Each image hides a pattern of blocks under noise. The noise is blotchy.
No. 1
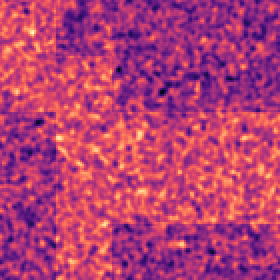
no symmetry
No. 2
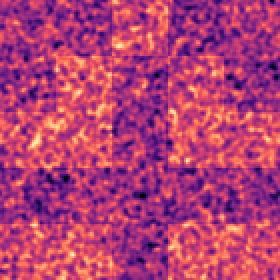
left and right mirror each other
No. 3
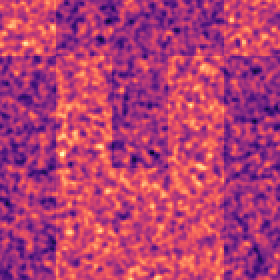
left and right mirror each other
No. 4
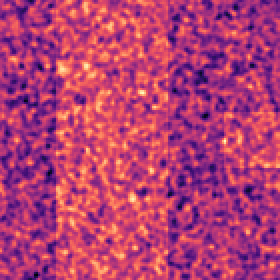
top and bottom mirror each other
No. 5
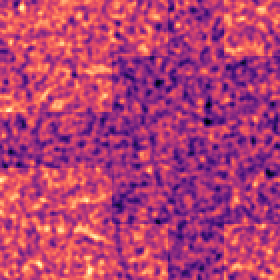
top and bottom mirror each other
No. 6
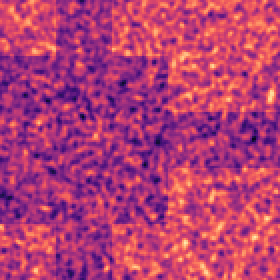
top and bottom mirror each other
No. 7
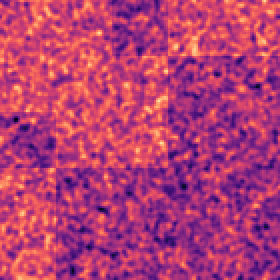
mirrored about the diagonal from the top left
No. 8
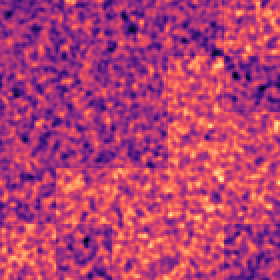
mirrored about the diagonal from the top left
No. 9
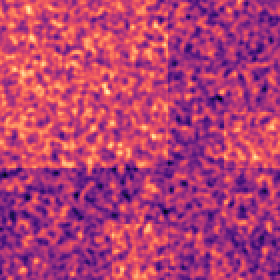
mirrored about the diagonal from the top left
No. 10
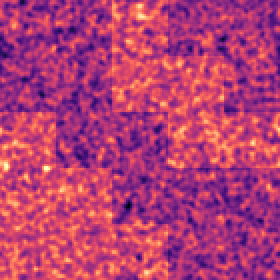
mirrored about the diagonal from the bottom left
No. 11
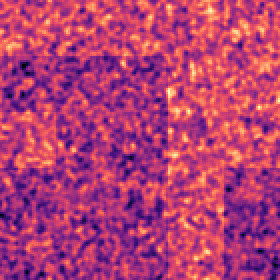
no symmetry
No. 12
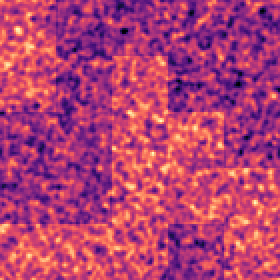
no symmetry
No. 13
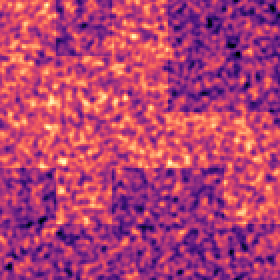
no symmetry
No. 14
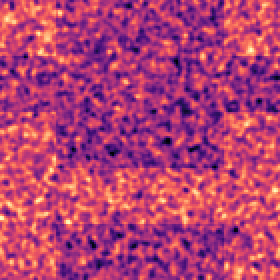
left and right mirror each other
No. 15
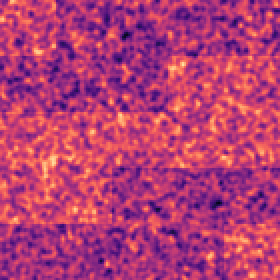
the same after a half turn
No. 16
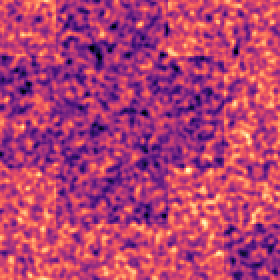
mirrored about the diagonal from the top left
